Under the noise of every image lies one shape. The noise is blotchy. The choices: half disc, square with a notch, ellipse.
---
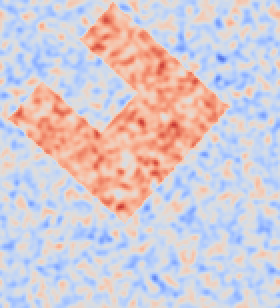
square with a notch
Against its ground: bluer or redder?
redder
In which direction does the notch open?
up and left
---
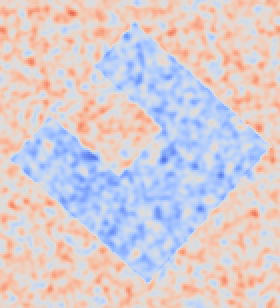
square with a notch
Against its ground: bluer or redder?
bluer
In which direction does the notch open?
up and left
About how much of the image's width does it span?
nearly all
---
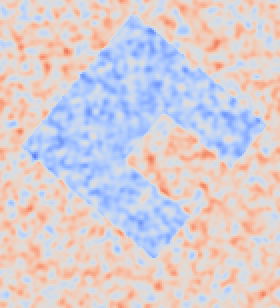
square with a notch
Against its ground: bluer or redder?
bluer
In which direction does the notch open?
down and right
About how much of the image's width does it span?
nearly all
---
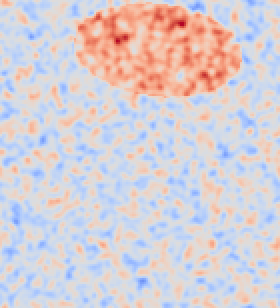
ellipse
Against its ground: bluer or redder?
redder
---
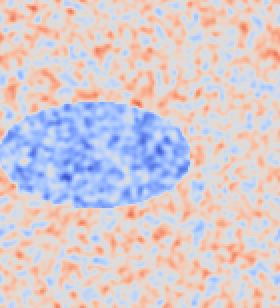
ellipse
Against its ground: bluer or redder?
bluer
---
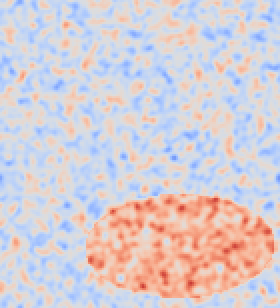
ellipse
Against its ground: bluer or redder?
redder
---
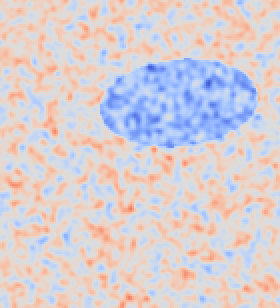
ellipse
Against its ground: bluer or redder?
bluer
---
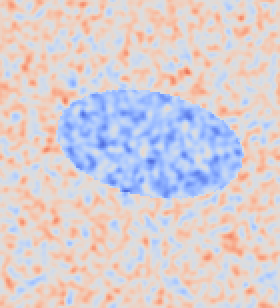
ellipse
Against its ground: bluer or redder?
bluer
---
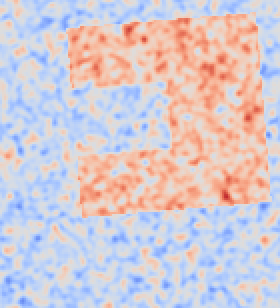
square with a notch
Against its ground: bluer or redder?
redder
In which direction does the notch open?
left
